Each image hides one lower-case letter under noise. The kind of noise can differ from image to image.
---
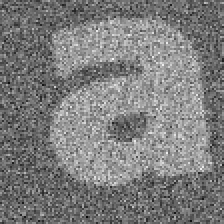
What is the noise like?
independent entries
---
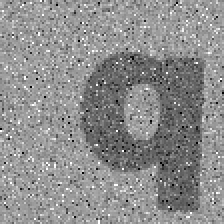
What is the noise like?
heavy tails
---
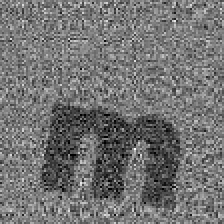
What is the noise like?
low rank plus noise
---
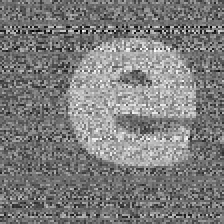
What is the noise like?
rows of uneven size
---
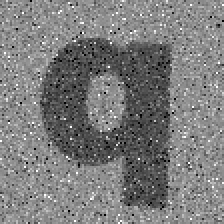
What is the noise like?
heavy tails
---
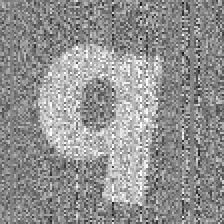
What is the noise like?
columns of uneven size
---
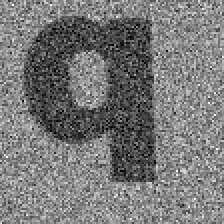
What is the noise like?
independent entries
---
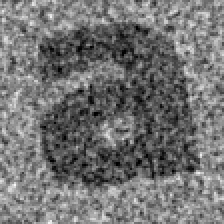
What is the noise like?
blotchy
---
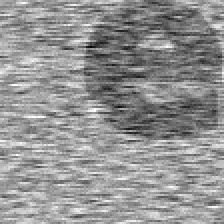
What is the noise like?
streaked along the rows
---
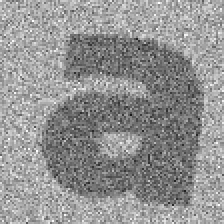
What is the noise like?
independent entries
